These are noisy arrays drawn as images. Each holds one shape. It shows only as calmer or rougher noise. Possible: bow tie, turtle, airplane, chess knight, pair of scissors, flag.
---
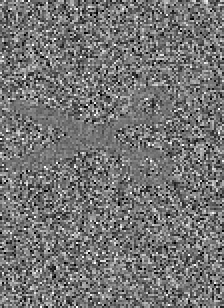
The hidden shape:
pair of scissors
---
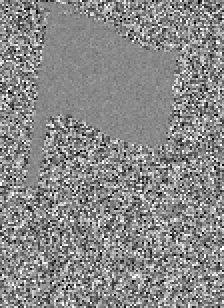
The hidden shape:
flag
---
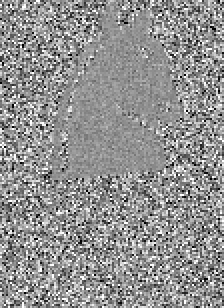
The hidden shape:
chess knight
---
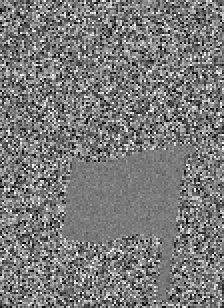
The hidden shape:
flag
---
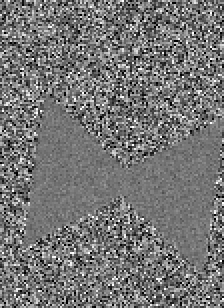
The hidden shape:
bow tie
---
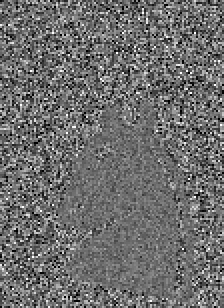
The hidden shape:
chess knight
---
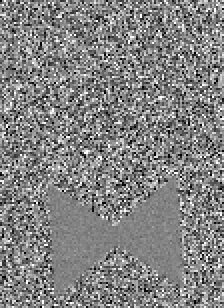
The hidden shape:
bow tie
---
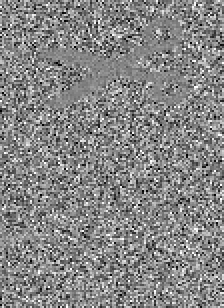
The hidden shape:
pair of scissors
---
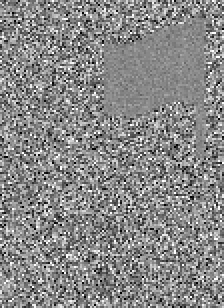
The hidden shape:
flag
